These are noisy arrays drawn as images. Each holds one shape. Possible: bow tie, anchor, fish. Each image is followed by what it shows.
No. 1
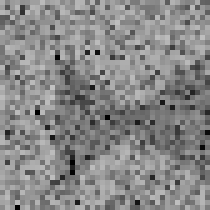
dark bow tie
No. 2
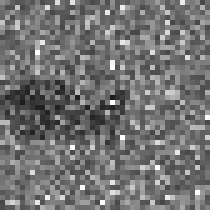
dark fish
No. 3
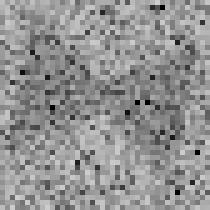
dark bow tie
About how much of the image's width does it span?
nearly all
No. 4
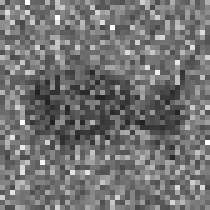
dark fish
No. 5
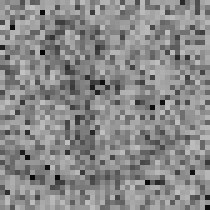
dark anchor
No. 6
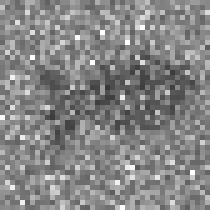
dark fish
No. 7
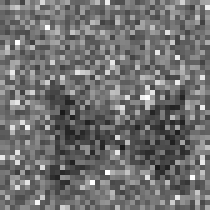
dark bow tie
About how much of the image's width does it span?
two thirds
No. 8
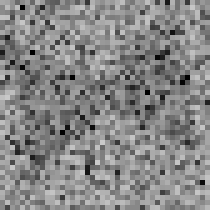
dark bow tie
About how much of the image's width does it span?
nearly all
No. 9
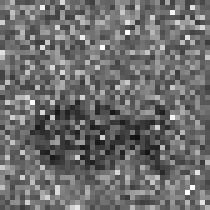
dark fish
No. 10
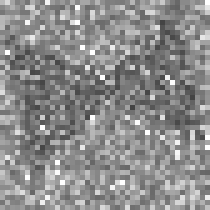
dark bow tie
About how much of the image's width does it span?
nearly all
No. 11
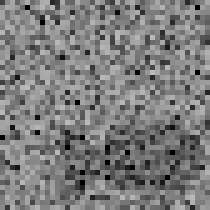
dark fish
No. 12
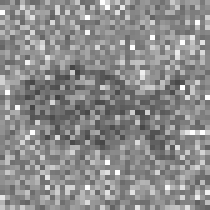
dark fish
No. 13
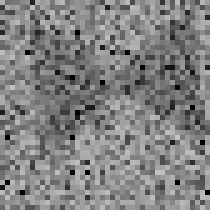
dark bow tie
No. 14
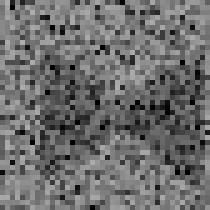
dark bow tie
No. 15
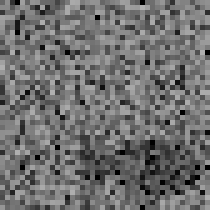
dark fish
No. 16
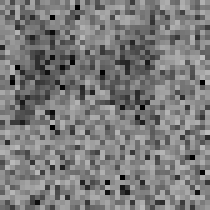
dark bow tie
